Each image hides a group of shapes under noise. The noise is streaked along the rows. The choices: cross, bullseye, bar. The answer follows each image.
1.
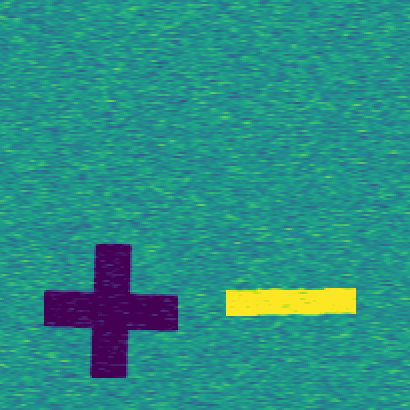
bottom left: dark cross; bottom right: light bar
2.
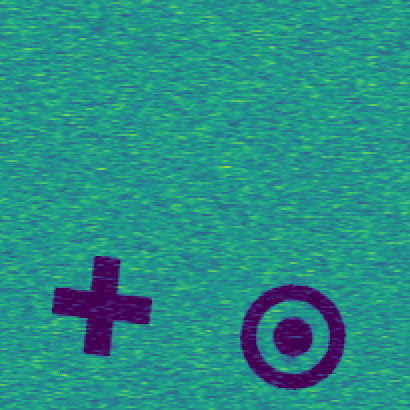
bottom left: dark cross; bottom right: dark bullseye
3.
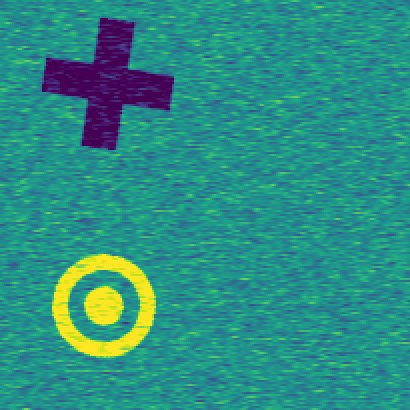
top left: dark cross; bottom left: light bullseye
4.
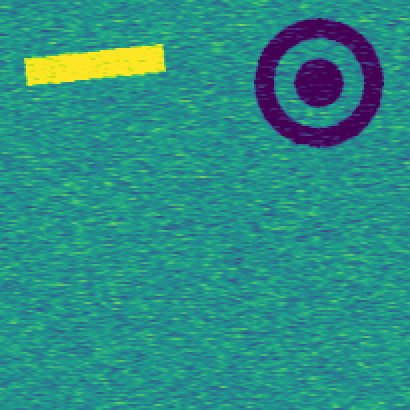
top left: light bar; top right: dark bullseye
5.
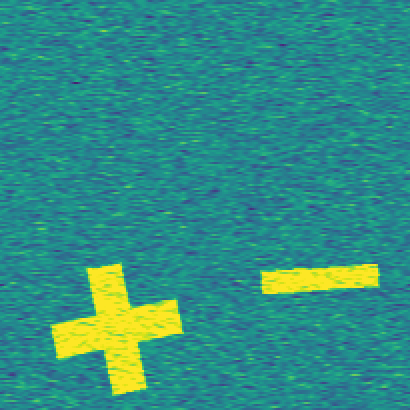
bottom left: light cross; bottom right: light bar
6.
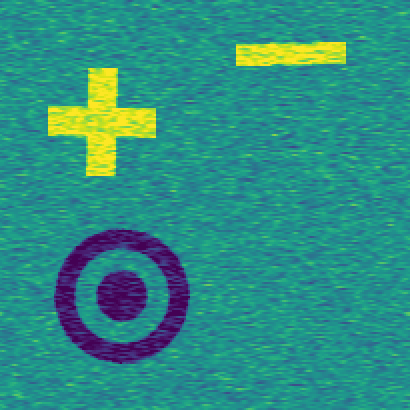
top left: light cross; top right: light bar; bottom left: dark bullseye
